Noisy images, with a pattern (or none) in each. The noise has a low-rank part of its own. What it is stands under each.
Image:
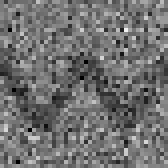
a wavy band
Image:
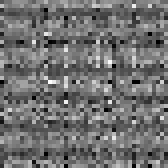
horizontal stripes
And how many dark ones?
6
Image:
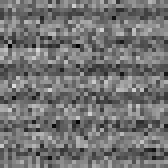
horizontal stripes
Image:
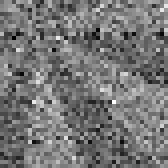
spokes from one point
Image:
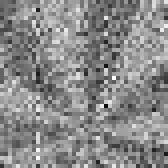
spokes from one point
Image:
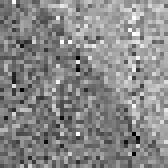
a sharp edge
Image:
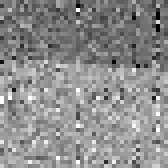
a sharp edge
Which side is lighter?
bottom
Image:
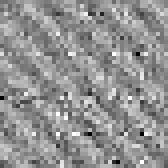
diagonal stripes
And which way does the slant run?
top left to bottom right
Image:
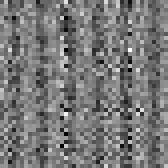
vertical stripes
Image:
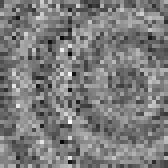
rings round one point
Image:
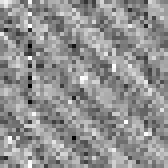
diagonal stripes
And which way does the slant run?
top left to bottom right
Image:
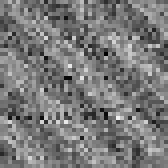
diagonal stripes
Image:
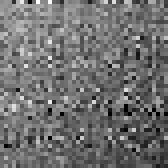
a smooth slope
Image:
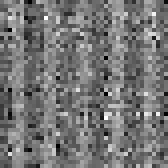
vertical stripes
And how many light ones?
5
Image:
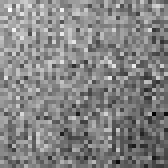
a smooth slope
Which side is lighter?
top left
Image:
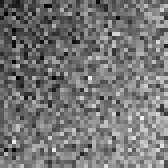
a smooth slope
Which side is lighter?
bottom right
